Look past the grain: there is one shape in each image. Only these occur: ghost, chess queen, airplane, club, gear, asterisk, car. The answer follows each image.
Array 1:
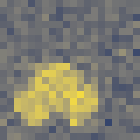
light car
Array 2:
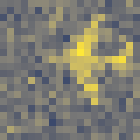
light airplane
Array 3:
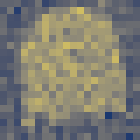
light ghost
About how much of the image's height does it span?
nearly all
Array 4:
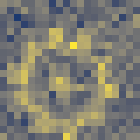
light gear
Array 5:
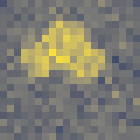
light car
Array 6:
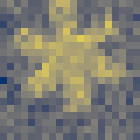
light asterisk
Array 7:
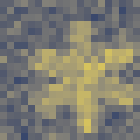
light asterisk
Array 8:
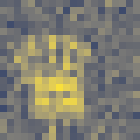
light chess queen
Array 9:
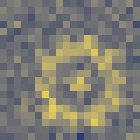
light gear
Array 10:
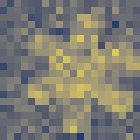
light asterisk
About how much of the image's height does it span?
nearly all
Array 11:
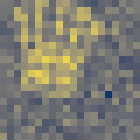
light chess queen
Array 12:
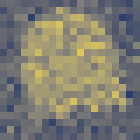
light ghost
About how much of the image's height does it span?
nearly all
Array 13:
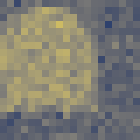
light ghost
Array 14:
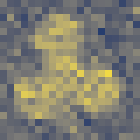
light club
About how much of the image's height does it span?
nearly all
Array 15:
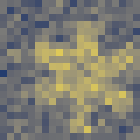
light asterisk
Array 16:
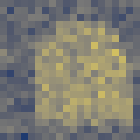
light ghost
